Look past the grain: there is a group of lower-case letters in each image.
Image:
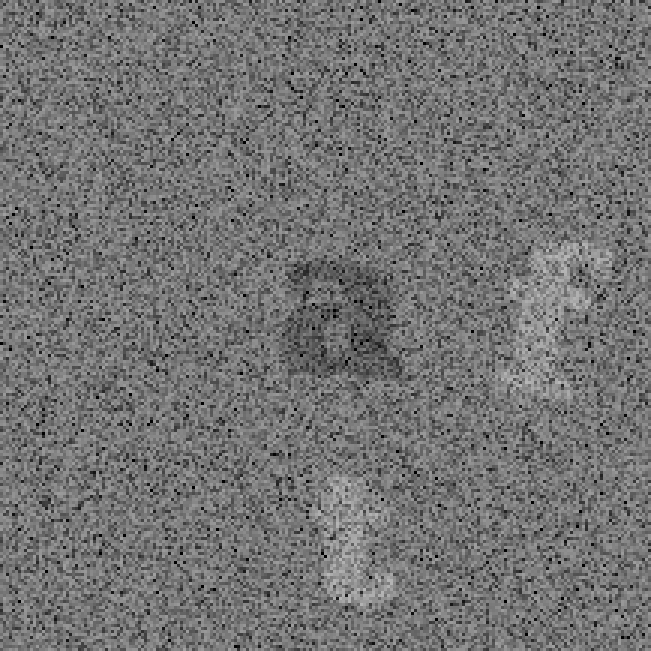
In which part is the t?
bottom middle
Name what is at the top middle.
nothing
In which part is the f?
middle right
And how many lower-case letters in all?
3
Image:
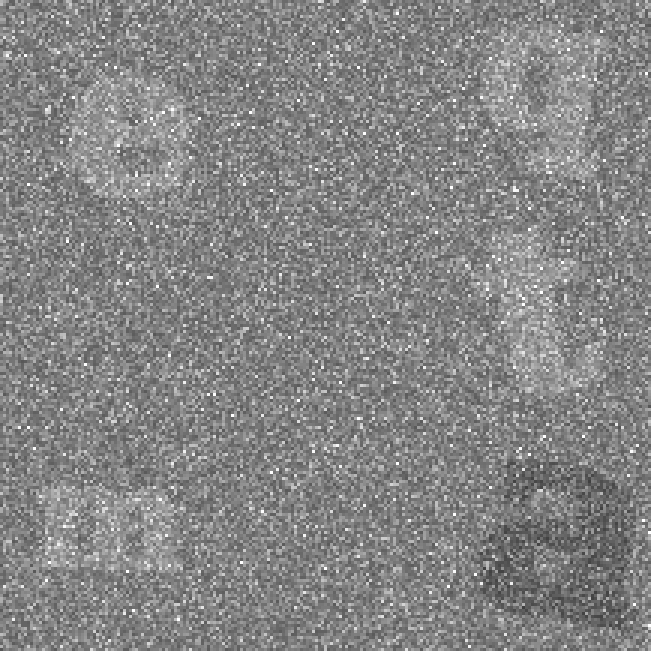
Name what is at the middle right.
t
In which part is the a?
bottom right
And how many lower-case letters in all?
5
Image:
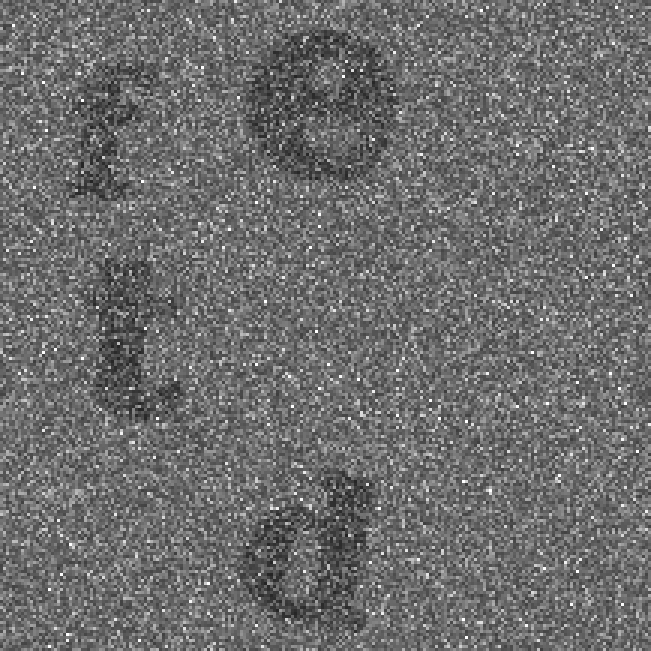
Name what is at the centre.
nothing
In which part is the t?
middle left
